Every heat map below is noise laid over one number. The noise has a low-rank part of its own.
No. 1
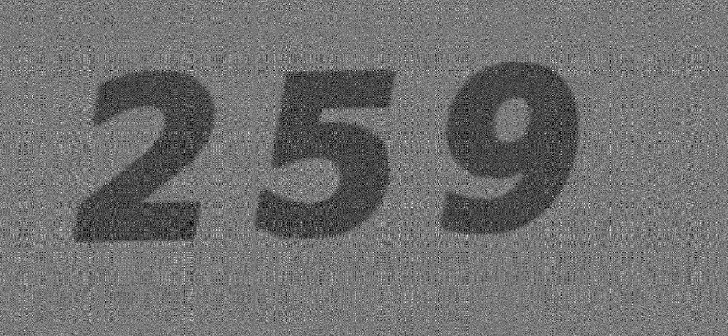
259
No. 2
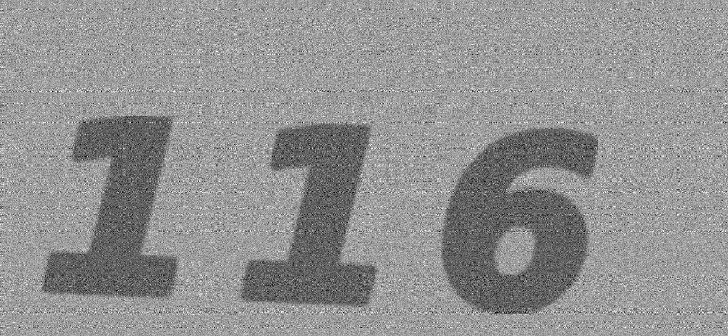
116
